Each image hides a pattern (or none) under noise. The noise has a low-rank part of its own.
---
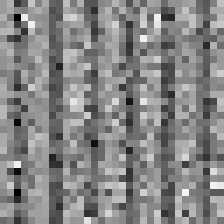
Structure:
vertical stripes
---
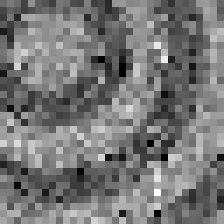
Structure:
rings round one point
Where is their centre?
top left
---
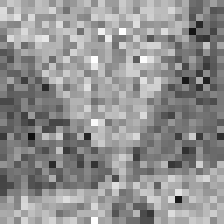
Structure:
spokes from one point
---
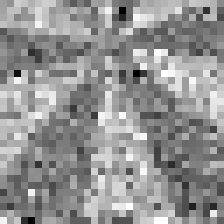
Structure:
spokes from one point
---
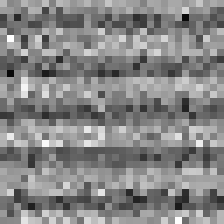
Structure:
horizontal stripes
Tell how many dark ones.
5
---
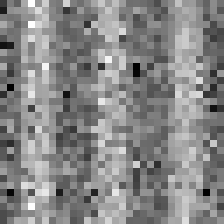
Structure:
vertical stripes
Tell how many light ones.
3
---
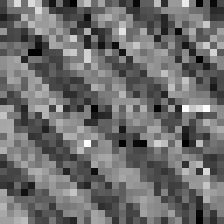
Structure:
diagonal stripes
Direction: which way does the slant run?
top left to bottom right
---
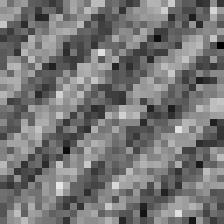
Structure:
diagonal stripes
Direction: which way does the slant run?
bottom left to top right
